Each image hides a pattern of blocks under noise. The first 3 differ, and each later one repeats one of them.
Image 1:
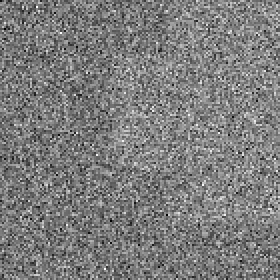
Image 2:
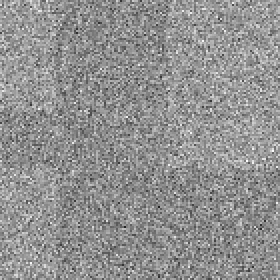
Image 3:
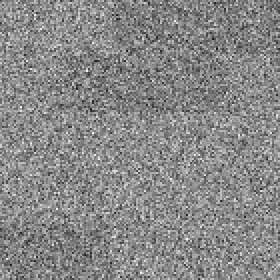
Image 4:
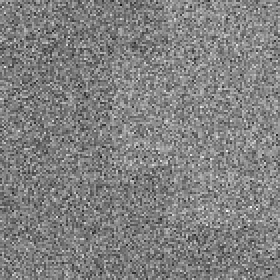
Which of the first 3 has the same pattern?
1
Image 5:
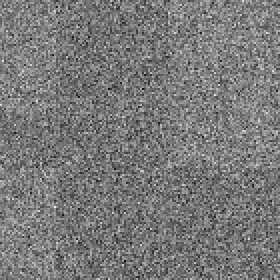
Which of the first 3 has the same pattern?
2
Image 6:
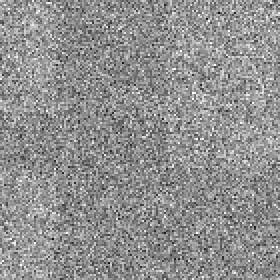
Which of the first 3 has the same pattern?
2
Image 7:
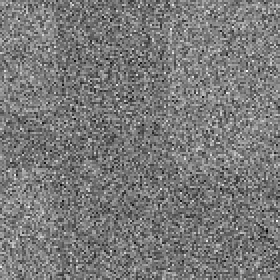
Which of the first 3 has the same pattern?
2
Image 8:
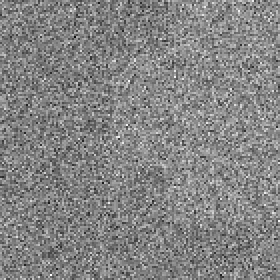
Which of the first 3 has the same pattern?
1
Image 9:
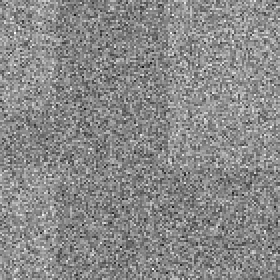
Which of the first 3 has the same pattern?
2
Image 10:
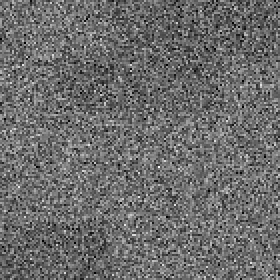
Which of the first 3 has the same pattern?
3
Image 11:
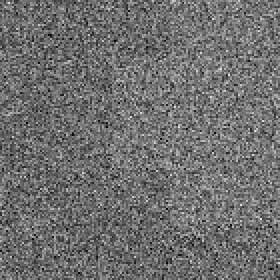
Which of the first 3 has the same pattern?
1
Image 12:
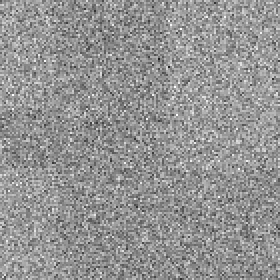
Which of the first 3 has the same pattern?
2
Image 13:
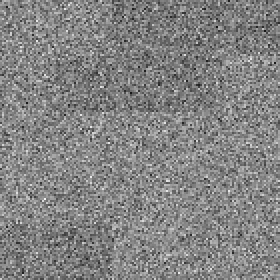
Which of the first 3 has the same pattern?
3
